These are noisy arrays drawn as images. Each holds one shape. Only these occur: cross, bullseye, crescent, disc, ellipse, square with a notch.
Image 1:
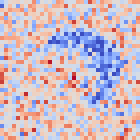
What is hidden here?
blue crescent
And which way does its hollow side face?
down and left
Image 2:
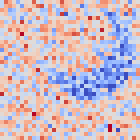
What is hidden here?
blue crescent
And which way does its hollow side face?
up and left
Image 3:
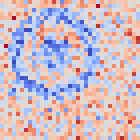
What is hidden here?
blue bullseye
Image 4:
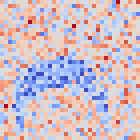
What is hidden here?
blue crescent
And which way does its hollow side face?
down
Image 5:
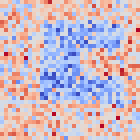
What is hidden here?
blue square with a notch
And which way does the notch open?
right
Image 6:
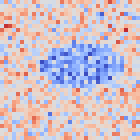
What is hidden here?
blue ellipse
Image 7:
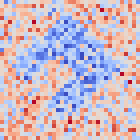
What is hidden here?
blue square with a notch
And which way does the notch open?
down and left
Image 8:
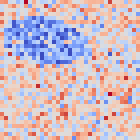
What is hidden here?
blue ellipse
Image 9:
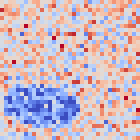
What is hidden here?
blue ellipse
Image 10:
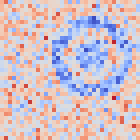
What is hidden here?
blue bullseye
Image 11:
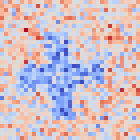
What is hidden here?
blue cross
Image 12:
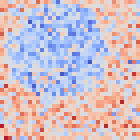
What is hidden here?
blue disc
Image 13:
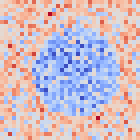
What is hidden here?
blue disc
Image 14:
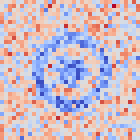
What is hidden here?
blue bullseye
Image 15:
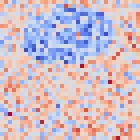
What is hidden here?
blue ellipse
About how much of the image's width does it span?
two thirds
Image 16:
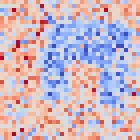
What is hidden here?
blue square with a notch
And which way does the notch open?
down
